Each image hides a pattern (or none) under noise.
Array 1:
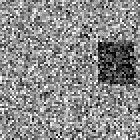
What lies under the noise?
one block
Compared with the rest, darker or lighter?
darker
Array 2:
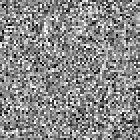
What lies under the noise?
only noise
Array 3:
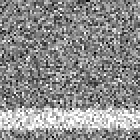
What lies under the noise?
one band of rows
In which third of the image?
bottom
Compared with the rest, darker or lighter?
lighter
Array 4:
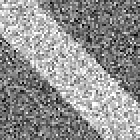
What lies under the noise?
a diagonal band
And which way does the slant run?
top left to bottom right
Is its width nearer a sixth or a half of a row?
a half
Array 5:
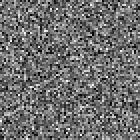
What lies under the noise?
only noise
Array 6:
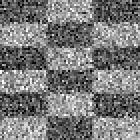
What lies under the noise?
a checkerboard
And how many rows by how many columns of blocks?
6 by 3
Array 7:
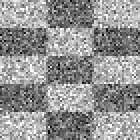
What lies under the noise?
a checkerboard
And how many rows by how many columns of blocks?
5 by 3
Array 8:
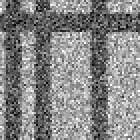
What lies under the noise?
bands of rows crossing bands of columns
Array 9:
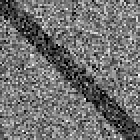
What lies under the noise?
a diagonal band
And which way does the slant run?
top left to bottom right
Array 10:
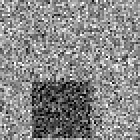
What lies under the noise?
one block
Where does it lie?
bottom middle
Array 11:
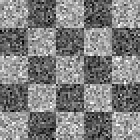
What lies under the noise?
a checkerboard
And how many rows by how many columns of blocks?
5 by 5
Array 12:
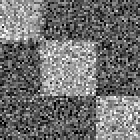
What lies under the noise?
blocks along the diagonal
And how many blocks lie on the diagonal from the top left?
3
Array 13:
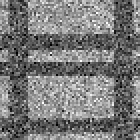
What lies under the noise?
bands of rows crossing bands of columns
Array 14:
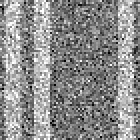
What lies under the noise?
bands of columns
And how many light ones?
3
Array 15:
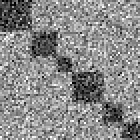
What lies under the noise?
blocks along the diagonal
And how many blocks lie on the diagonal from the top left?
6
